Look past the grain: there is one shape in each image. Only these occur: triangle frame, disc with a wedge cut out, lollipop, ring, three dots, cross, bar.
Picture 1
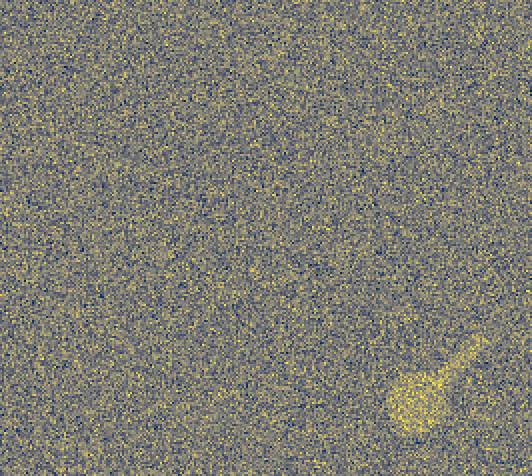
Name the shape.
lollipop
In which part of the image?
bottom right
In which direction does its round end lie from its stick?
down and left
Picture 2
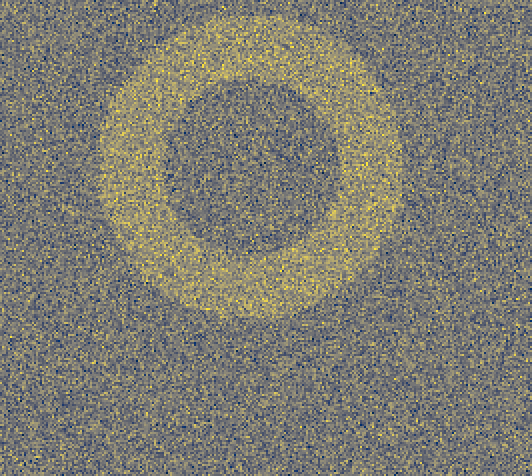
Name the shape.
ring
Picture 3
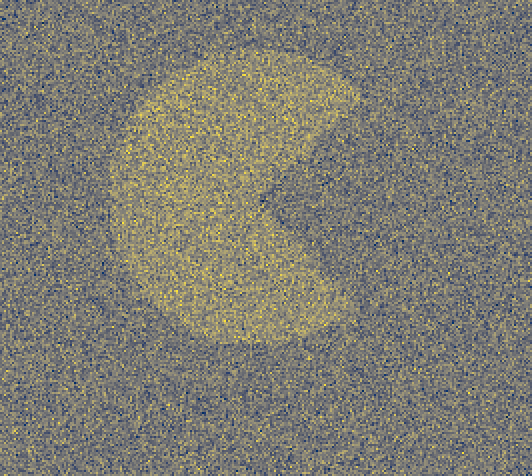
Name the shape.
disc with a wedge cut out
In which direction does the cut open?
right
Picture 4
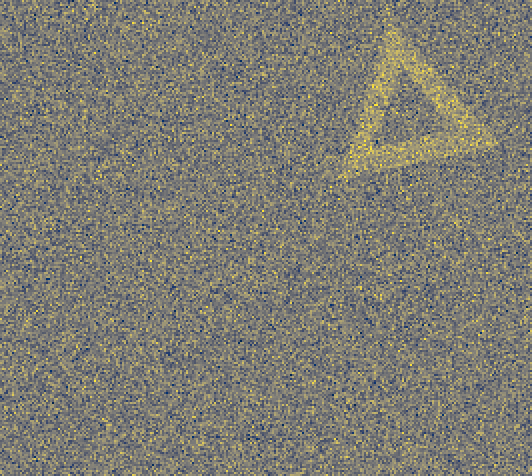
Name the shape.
triangle frame
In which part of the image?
top right
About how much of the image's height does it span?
a third
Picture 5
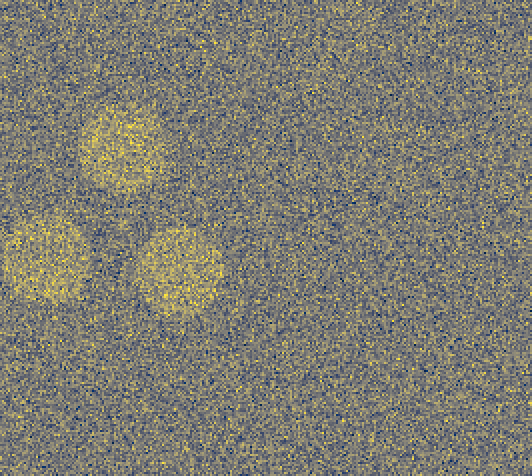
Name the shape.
three dots
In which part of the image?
middle left
